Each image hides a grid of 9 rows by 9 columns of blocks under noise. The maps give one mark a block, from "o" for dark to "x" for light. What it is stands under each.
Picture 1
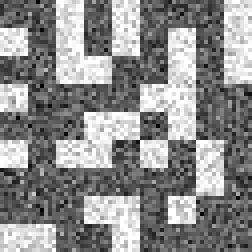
ooxoxooox
xoxoxoxox
ooxxooxox
xooooxxoo
oooxxoxoo
xoxxoxoxo
oooooooxo
oooxxoxoo
xxooxoooo
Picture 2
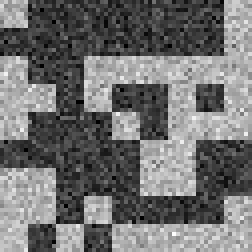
xooooooox
oooooooox
xooxxxxxx
xxoxooxox
xoooxoxxx
oooooxxoo
xxoooxxoo
xxoxoooox
xoxoxxxxx
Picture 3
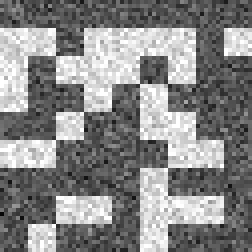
ooooooooo
xxoxxxxox
xoxxxoxoo
xooxoxooo
ooxooxxoo
xxooooxxo
oooooxooo
ooxxoxxxo
oxoooxooo
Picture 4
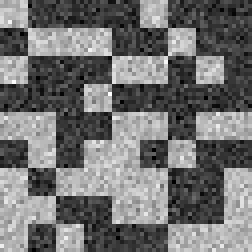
xooooxooo
oxxxooxoo
xoooxxoxo
oooxooooo
xxooxxoxx
oxoxxoxoo
xoxxxxoox
xxooxxoox
xoxoooxxx
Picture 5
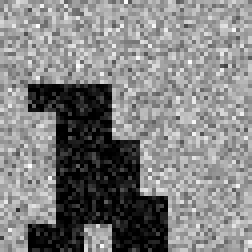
xxxxxxxxx
xxxxxxxxx
xxxxxxxxx
xoooxxxxx
xxooxxxxx
xxoooxxxx
xxoooxxxx
xxooooxxx
xooxooxxx
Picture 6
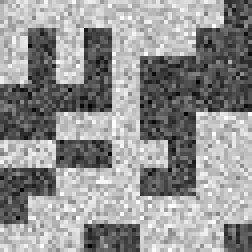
xxxxxxxxo
xoxoxxxoo
xoxoxoooo
ooooxoooo
ooxxxooxx
xxooxxoxx
ooxxxooxx
oxxxxxxxx
xxxooxxxo
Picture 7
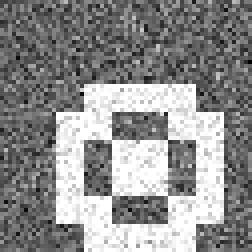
ooooooooo
ooooooooo
ooooooooo
oooxxxxoo
ooxxooxxo
ooxoxxoxo
ooxoxxoxo
ooxxooxxo
oooxxxxoo
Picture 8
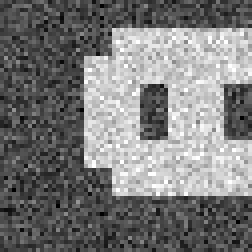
ooooooooo
ooooxxxxx
oooxxxxxx
oooxxoxxo
oooxxoxxo
oooxxxxxx
ooooxxxxx
ooooooooo
ooooooooo
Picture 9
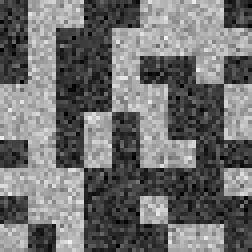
oxxooxxxo
oxooxxxxx
oxooxooxo
xxooxxoox
xxoxoxoox
oxoxoxxoo
xxxooooox
oxxooxooo
xoxoooxxo
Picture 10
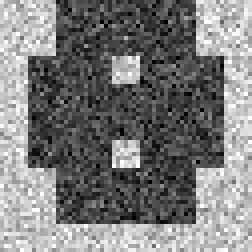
xxoooooxx
xxoooooxx
xoooxooox
xooooooox
xooooooox
xoooxooox
xxoooooxx
xxoooooxx
xxxxxxxxx
